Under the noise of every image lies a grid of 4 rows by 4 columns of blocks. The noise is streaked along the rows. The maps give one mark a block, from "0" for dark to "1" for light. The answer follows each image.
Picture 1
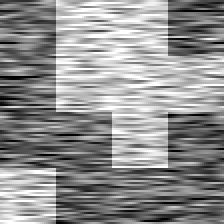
0110
0111
0010
1000
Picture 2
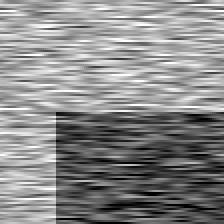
1111
1111
1000
1000
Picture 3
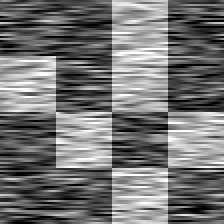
0010
1010
0101
0010
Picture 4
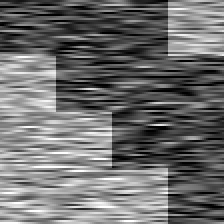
0001
1000
1100
1110
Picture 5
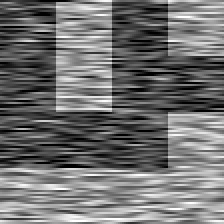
0101
0100
0001
1111
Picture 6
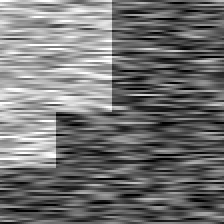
1100
1100
1000
0000
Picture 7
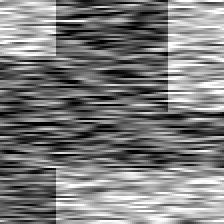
1001
0001
0000
0111
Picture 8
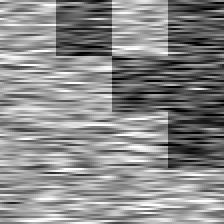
1010
1100
1110
1111
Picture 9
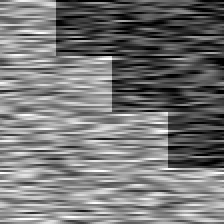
1000
1100
1110
1111
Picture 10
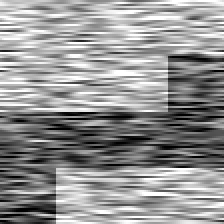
1111
1110
0000
0111
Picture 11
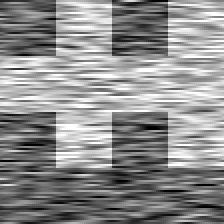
0101
1111
0101
0000
